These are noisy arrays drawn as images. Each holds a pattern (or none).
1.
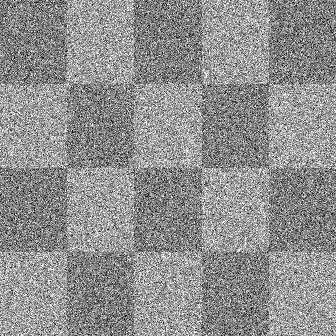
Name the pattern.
a checkerboard
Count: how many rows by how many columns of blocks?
4 by 5
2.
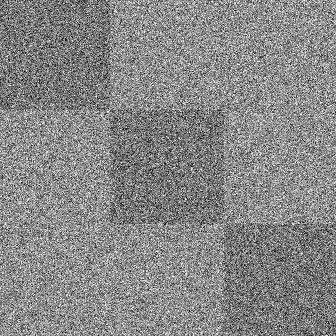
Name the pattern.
blocks along the diagonal
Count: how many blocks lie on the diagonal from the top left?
3
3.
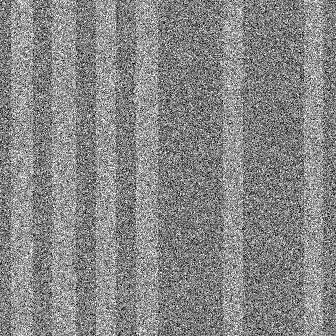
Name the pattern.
bands of columns
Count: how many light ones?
6
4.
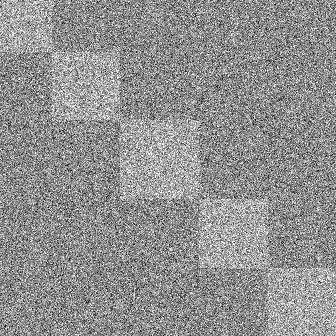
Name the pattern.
blocks along the diagonal
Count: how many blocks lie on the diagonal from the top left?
5
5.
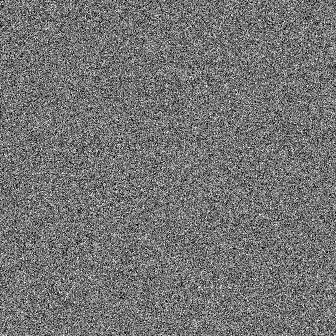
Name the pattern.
only noise
